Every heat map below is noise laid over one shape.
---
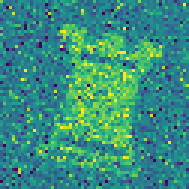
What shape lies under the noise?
chess rook
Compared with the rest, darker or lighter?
lighter
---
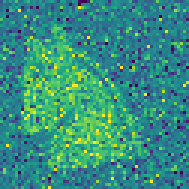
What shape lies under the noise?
chess knight
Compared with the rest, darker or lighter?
lighter
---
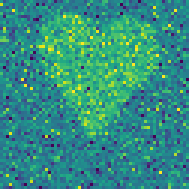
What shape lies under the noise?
heart
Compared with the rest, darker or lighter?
lighter
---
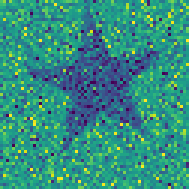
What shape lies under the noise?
star
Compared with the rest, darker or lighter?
darker
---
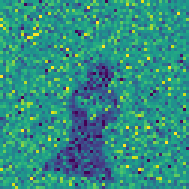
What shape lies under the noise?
chess bishop
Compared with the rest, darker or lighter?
darker
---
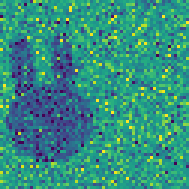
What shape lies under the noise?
rabbit's head
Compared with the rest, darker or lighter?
darker
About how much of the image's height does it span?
two thirds
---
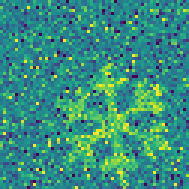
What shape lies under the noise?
snowflake
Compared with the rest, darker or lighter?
lighter
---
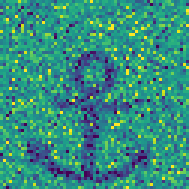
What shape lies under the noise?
anchor
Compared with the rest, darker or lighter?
darker
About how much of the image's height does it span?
two thirds
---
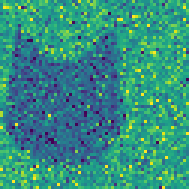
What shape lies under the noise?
cat's head
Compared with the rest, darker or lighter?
darker
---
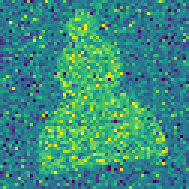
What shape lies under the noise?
chess pawn
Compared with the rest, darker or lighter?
lighter
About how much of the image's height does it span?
nearly all
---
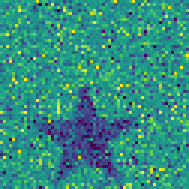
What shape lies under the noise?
star
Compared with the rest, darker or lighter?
darker
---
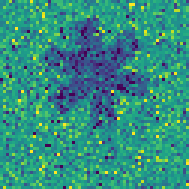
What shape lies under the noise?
asterisk
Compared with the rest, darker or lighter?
darker
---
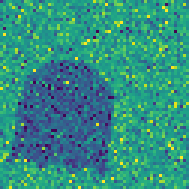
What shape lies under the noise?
ghost
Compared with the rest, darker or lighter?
darker
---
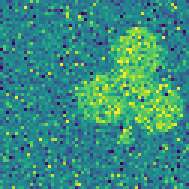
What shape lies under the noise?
club
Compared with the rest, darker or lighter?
lighter
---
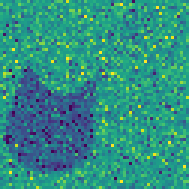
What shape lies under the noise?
cat's head
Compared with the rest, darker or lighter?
darker
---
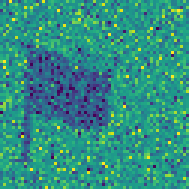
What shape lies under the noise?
flag
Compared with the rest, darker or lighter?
darker
